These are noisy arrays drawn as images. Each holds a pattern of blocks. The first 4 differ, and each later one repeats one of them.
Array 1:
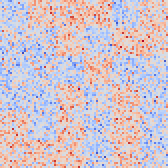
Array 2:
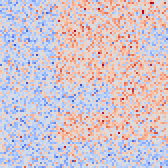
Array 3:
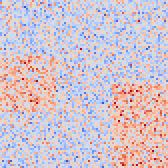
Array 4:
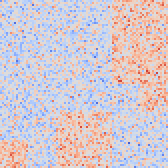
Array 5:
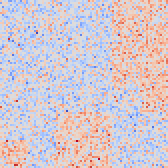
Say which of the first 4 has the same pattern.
4
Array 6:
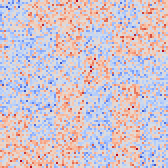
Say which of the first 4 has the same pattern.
1
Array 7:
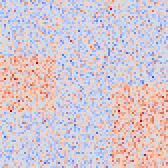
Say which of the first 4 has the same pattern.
3
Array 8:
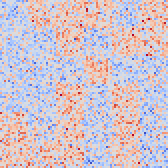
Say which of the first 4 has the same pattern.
1
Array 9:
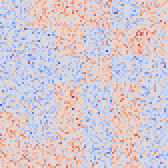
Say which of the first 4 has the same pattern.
1
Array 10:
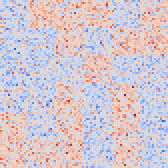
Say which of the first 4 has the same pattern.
1
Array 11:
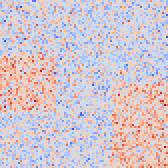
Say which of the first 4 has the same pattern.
3
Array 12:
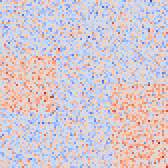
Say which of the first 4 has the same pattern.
3
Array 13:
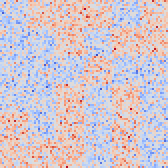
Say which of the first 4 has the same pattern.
1
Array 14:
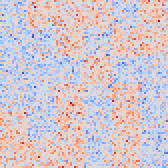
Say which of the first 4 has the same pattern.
1
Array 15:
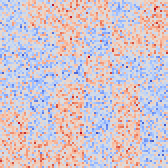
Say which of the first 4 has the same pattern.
1
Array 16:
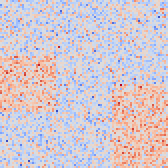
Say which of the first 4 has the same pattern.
3
